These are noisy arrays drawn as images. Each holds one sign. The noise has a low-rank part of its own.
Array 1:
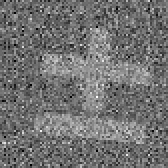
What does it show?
light plus-minus sign
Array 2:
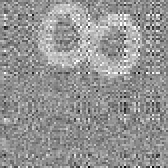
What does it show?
light infinity sign
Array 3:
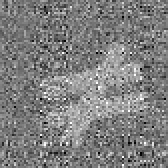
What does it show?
light not-equal sign
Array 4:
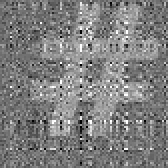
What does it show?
light hash sign
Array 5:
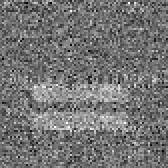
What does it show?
light equals sign
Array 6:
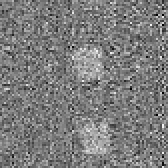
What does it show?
light colon
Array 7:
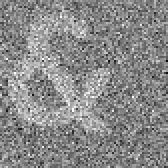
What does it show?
light ampersand
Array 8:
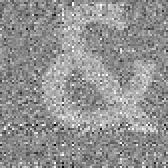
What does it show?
light ampersand
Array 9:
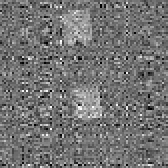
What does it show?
light colon
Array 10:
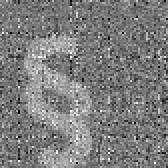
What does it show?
light section sign
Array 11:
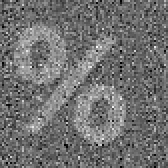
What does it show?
light percent sign
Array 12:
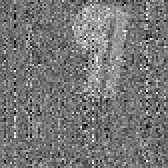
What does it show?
light pilcrow
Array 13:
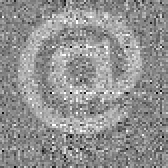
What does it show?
light at sign
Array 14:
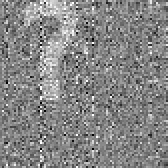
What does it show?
light question mark
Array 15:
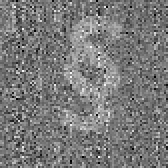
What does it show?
light section sign
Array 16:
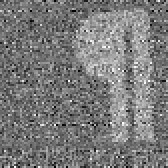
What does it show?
light pilcrow
